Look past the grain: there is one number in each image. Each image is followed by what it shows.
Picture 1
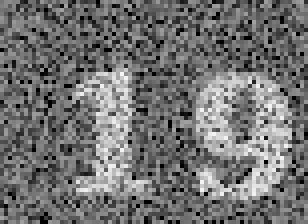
19
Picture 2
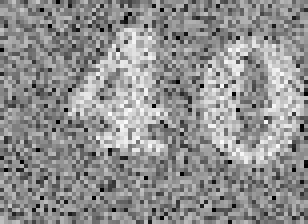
40
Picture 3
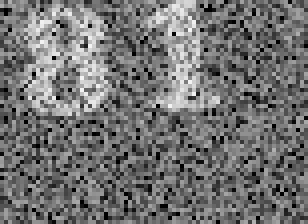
81
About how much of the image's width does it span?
two thirds
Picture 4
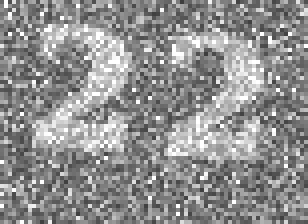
22
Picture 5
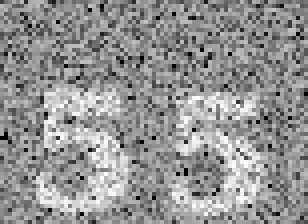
55
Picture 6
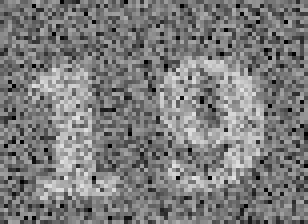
19
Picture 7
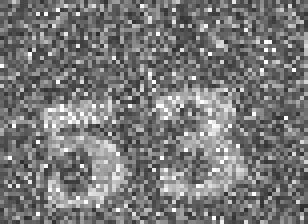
53
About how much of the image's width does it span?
two thirds
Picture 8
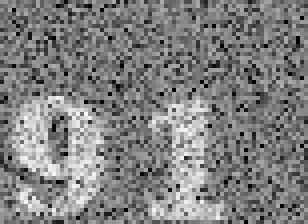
91
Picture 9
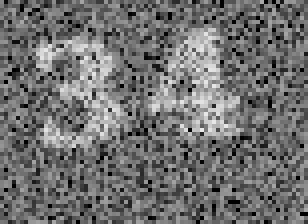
34
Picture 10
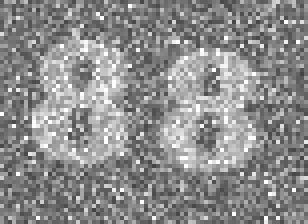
88
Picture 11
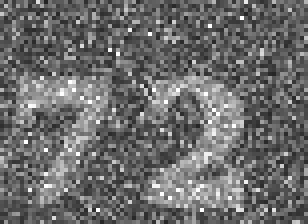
72
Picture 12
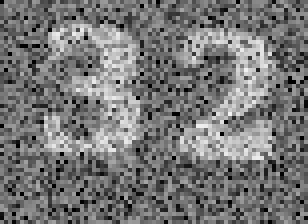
32
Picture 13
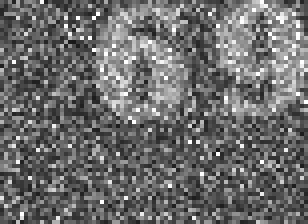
69
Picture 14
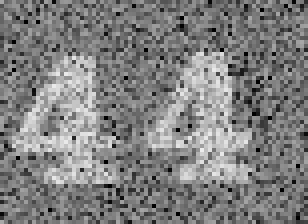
44
